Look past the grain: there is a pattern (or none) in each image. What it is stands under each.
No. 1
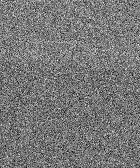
a sharp edge
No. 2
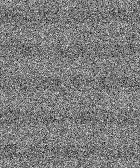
horizontal stripes
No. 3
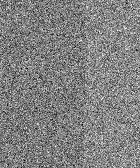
a sharp edge
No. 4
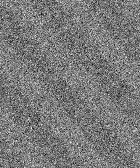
diagonal stripes
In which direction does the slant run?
top left to bottom right
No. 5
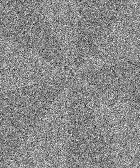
spokes from one point
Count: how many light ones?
5
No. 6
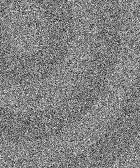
rings round one point
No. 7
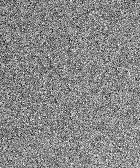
a smooth slope
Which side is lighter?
bottom right
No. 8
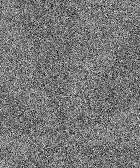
spokes from one point
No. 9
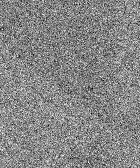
spokes from one point
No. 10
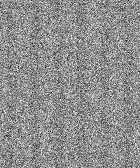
vertical stripes
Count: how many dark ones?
6
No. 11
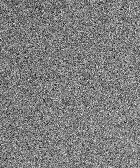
a smooth slope
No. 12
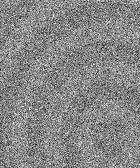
rings round one point
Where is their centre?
bottom right
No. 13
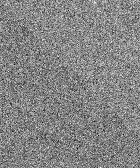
a sharp edge
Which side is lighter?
top right
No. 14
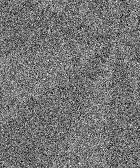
spokes from one point
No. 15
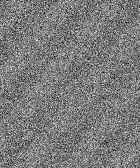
diagonal stripes
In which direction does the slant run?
bottom left to top right
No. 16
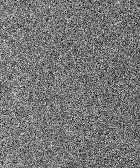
a smooth slope
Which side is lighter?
left
